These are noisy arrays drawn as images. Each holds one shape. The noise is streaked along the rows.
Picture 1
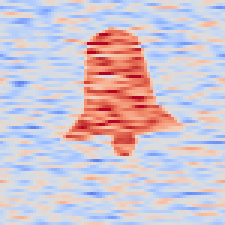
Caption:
red bell
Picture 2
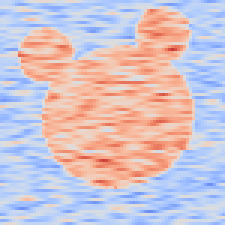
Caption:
red bear's head
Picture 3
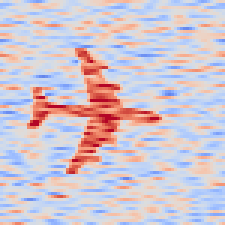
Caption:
red airplane
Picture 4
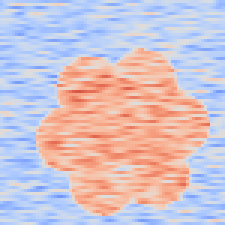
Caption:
red flower
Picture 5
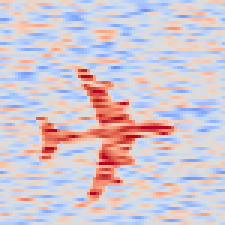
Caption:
red airplane
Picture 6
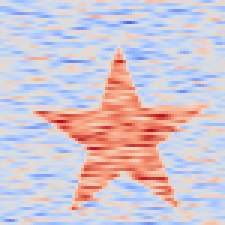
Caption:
red star
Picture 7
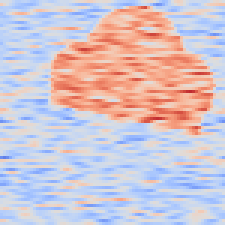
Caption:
red cloud
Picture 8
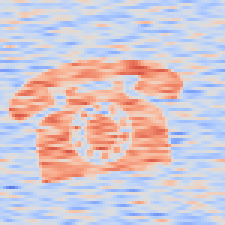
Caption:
red telephone
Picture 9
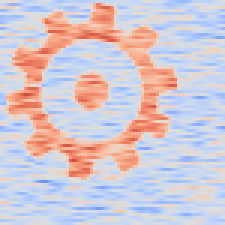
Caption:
red gear
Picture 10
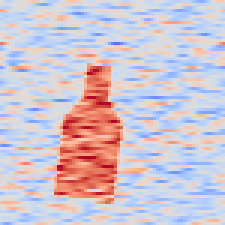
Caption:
red bottle
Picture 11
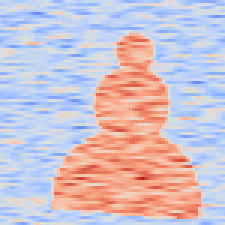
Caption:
red chess pawn
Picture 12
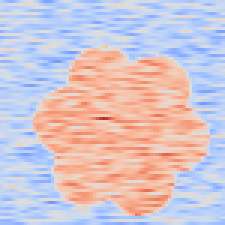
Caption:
red flower
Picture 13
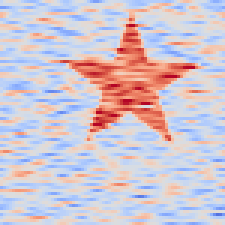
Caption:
red star
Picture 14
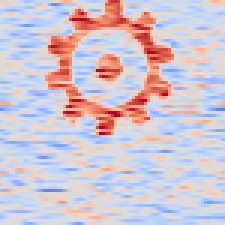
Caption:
red gear
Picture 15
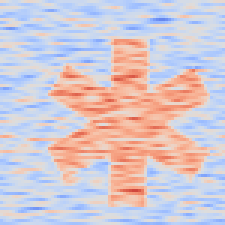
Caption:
red asterisk
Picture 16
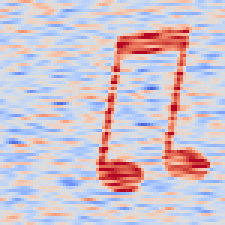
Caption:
red pair of musical notes
